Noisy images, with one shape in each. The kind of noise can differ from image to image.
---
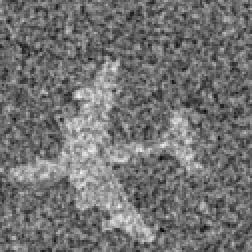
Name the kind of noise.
blotchy
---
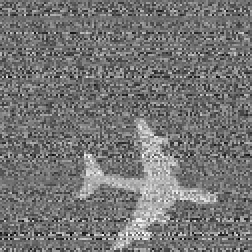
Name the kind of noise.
rows of uneven size
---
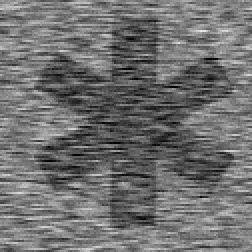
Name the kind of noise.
streaked along the rows
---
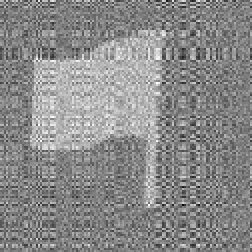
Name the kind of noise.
low rank plus noise
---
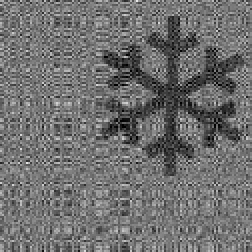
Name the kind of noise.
low rank plus noise
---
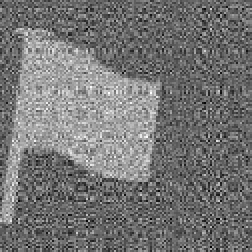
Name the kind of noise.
low rank plus noise
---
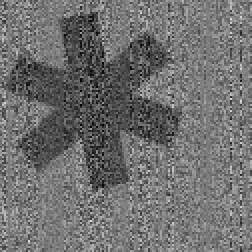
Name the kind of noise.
columns of uneven size
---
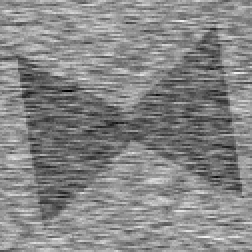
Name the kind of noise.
streaked along the rows
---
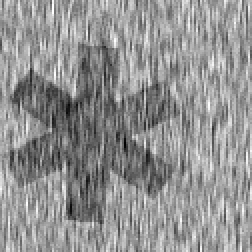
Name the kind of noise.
streaked along the columns
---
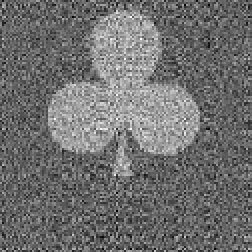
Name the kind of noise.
low rank plus noise
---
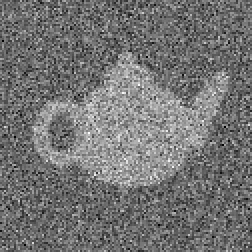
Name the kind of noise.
independent entries
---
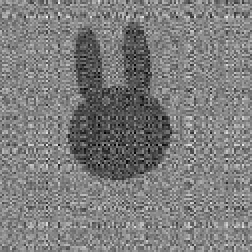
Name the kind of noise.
low rank plus noise
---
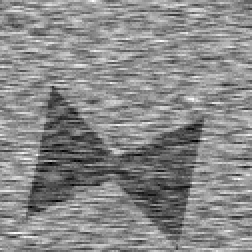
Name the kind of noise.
streaked along the rows
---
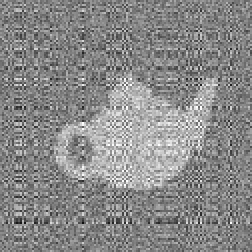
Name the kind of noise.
low rank plus noise
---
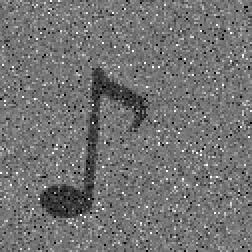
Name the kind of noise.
heavy tails
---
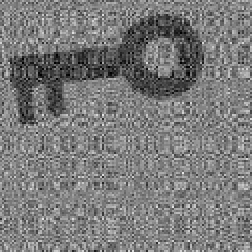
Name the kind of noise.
low rank plus noise
